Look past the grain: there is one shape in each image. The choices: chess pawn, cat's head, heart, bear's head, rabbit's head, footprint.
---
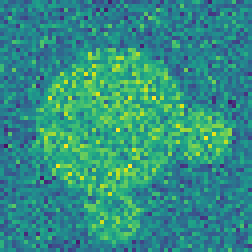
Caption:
light bear's head
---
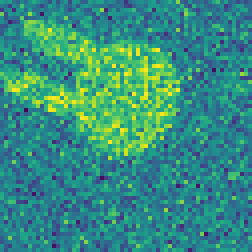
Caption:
light rabbit's head
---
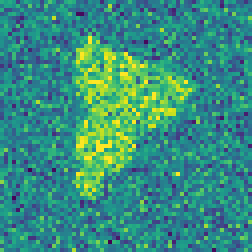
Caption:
light chess pawn
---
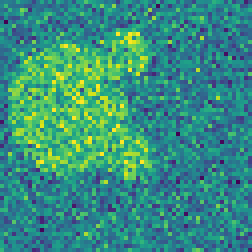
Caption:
light bear's head
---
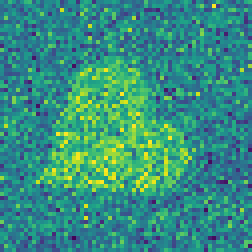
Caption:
light heart
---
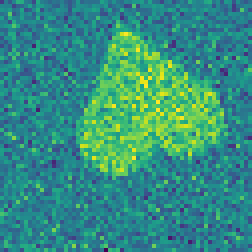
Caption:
light heart
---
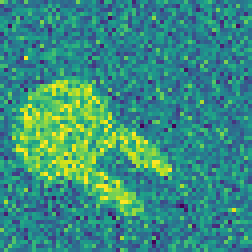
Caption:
light rabbit's head
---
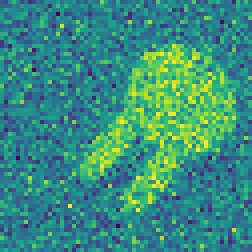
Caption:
light rabbit's head
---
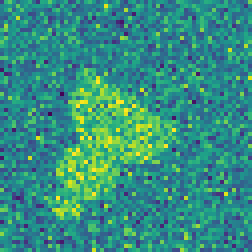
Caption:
light chess pawn
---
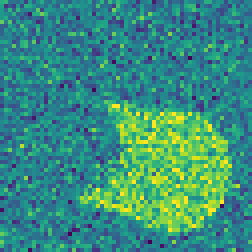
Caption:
light cat's head
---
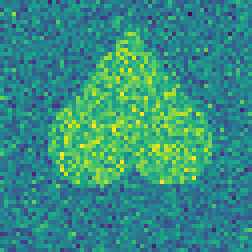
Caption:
light heart
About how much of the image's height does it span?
two thirds
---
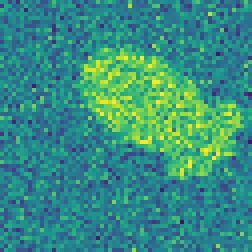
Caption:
light footprint
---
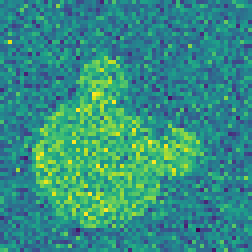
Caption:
light bear's head
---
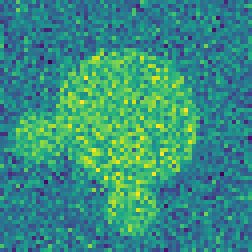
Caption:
light bear's head
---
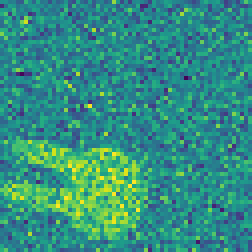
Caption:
light rabbit's head
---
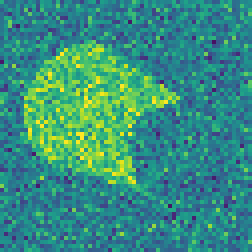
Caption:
light cat's head
